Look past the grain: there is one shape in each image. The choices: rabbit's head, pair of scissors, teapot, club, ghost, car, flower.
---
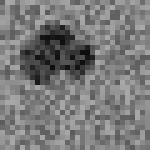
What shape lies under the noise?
car
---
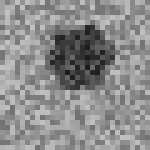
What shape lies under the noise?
flower
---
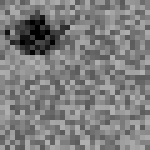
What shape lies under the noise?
teapot
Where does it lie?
top left
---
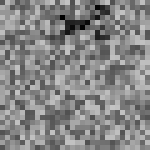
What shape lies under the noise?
pair of scissors
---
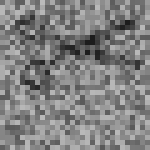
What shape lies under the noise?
pair of scissors
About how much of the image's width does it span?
nearly all
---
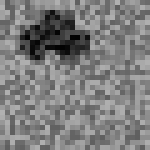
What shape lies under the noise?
car
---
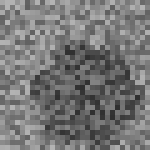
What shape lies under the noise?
flower
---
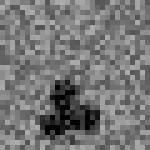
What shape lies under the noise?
club
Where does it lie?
bottom middle
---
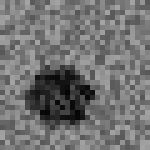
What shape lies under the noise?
flower
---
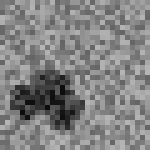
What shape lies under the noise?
car
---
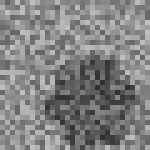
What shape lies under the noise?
flower
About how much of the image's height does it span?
two thirds
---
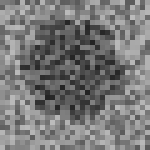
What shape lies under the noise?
flower
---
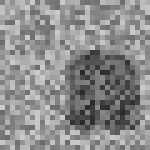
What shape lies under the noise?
ghost
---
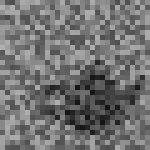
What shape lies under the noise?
teapot
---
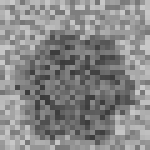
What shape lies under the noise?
flower
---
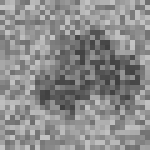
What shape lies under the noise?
car
